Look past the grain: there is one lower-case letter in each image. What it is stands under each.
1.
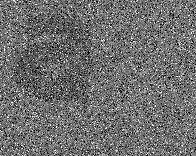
a
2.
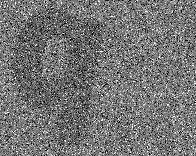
q
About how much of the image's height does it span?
nearly all
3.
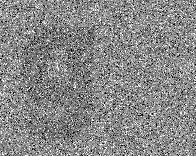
g
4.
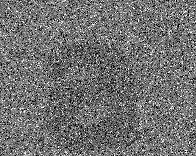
a
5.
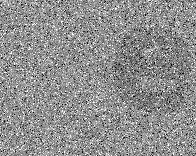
e
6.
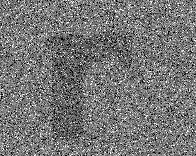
r
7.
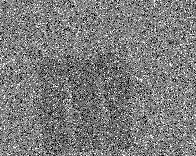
m
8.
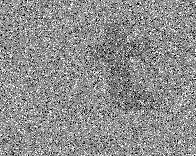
t
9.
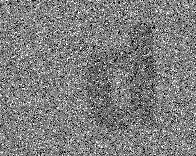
d
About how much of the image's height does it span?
two thirds
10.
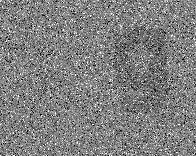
g
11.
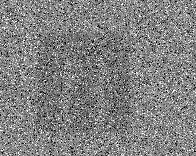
m
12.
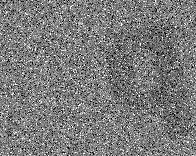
q
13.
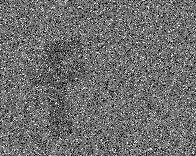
f
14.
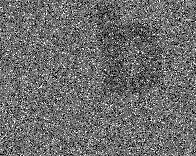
b
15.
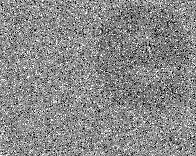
e
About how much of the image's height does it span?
two thirds
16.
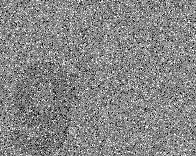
g
